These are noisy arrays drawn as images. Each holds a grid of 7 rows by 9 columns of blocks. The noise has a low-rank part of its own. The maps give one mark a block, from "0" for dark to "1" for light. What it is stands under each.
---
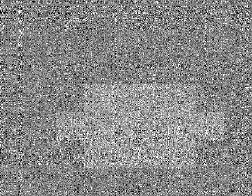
000000000
000000000
000000000
000111100
001111110
000111100
000000000
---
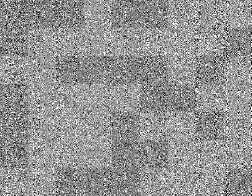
000100111
011111110
110000101
011110011
011101101
011100111
110001110
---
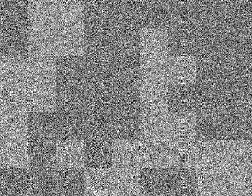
011000000
011001000
110001100
110001000
100001100
101011111
000110011
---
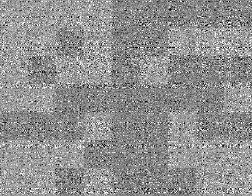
111100000
110100111
101101000
110000001
000100100
111000111
110100011
